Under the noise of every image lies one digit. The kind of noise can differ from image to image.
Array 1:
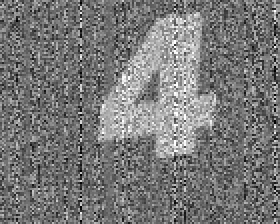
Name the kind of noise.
columns of uneven size
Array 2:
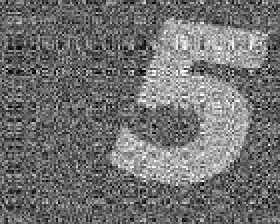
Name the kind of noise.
low rank plus noise
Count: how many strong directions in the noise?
two
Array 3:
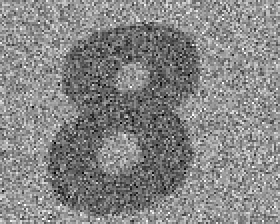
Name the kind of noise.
independent entries
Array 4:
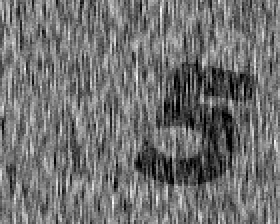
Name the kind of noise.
streaked along the columns
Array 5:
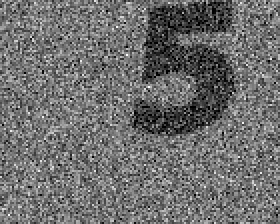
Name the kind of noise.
independent entries
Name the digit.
5
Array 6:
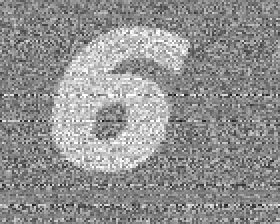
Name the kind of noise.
rows of uneven size
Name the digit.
6
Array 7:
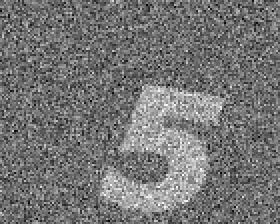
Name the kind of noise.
independent entries
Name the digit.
5
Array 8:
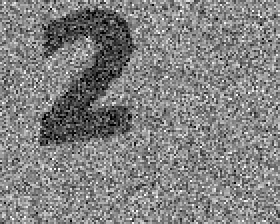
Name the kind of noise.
independent entries
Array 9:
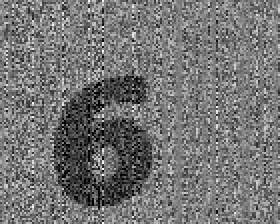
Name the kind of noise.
columns of uneven size
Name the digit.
6
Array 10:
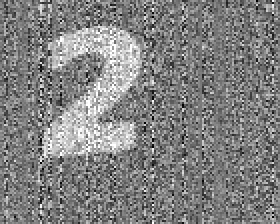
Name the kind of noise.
columns of uneven size
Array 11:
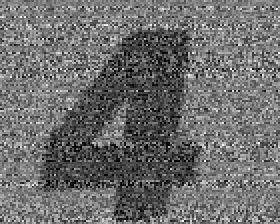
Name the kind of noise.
rows of uneven size
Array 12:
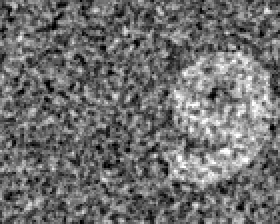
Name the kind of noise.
blotchy
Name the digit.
9
